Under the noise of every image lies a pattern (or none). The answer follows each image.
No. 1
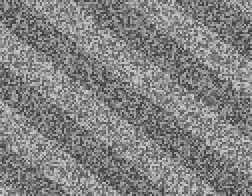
diagonal stripes
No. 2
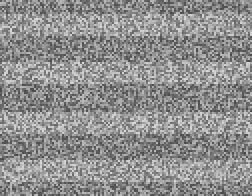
horizontal stripes
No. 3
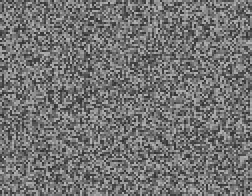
only noise
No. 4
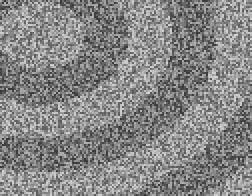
rings round one point
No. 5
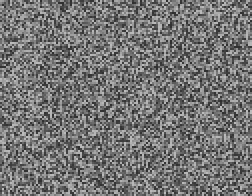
only noise
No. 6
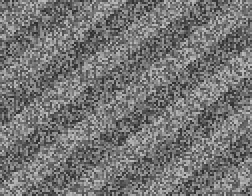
diagonal stripes
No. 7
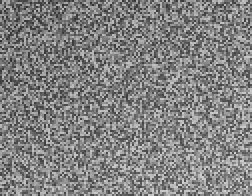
a smooth slope
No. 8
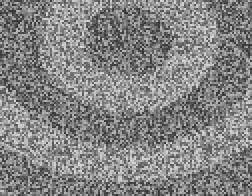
rings round one point
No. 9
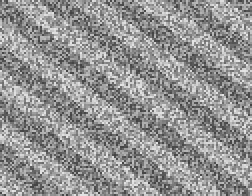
diagonal stripes
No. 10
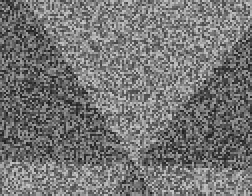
spokes from one point
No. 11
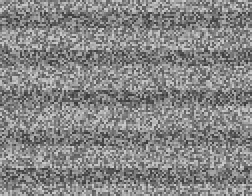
horizontal stripes
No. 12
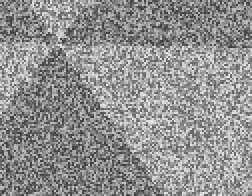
spokes from one point
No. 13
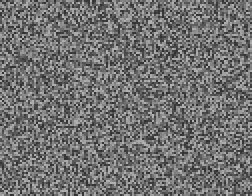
only noise
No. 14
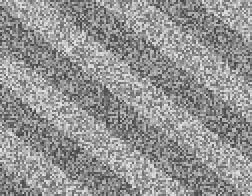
diagonal stripes
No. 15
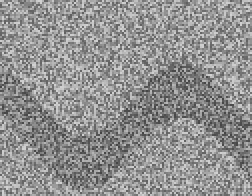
a wavy band
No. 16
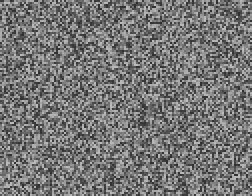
only noise
